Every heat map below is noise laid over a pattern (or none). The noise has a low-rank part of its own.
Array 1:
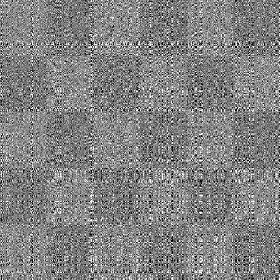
a checkerboard
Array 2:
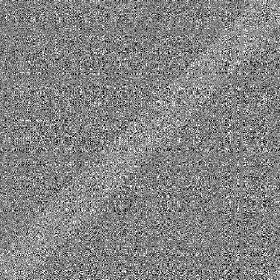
a diagonal band
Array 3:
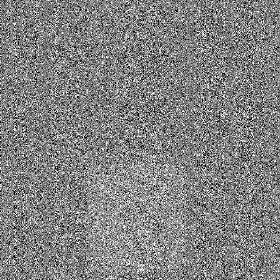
one block
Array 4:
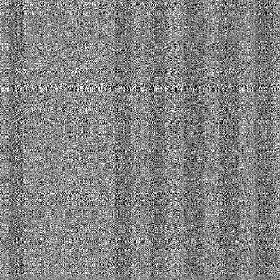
bands of columns
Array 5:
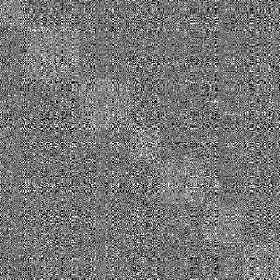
blocks along the diagonal
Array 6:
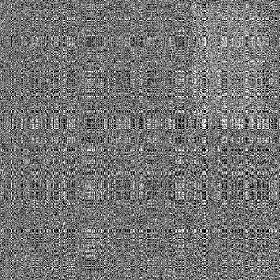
one block
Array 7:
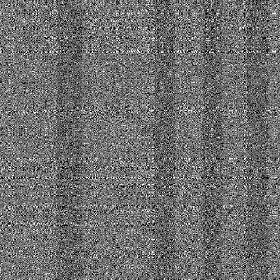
bands of columns
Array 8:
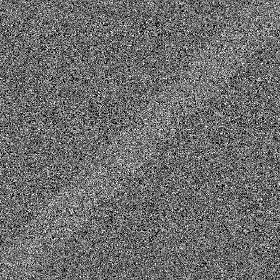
a diagonal band
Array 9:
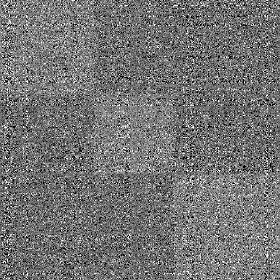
blocks along the diagonal
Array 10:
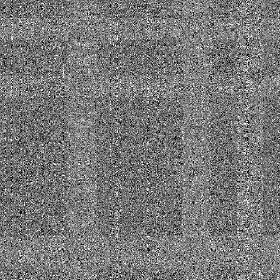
bands of rows crossing bands of columns
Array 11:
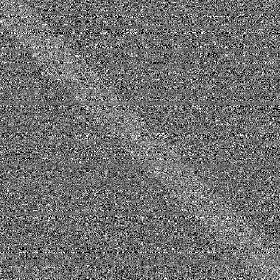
a diagonal band
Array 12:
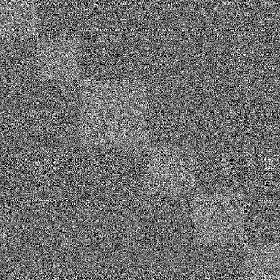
blocks along the diagonal
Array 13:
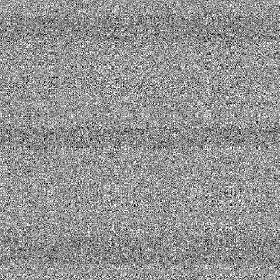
bands of rows
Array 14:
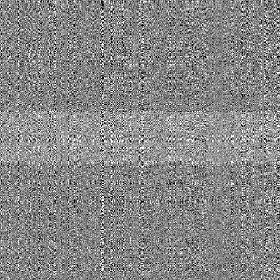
one band of rows
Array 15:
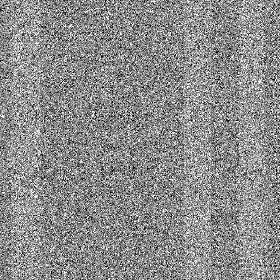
bands of columns
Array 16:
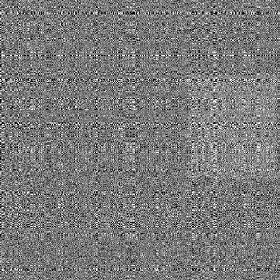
one block
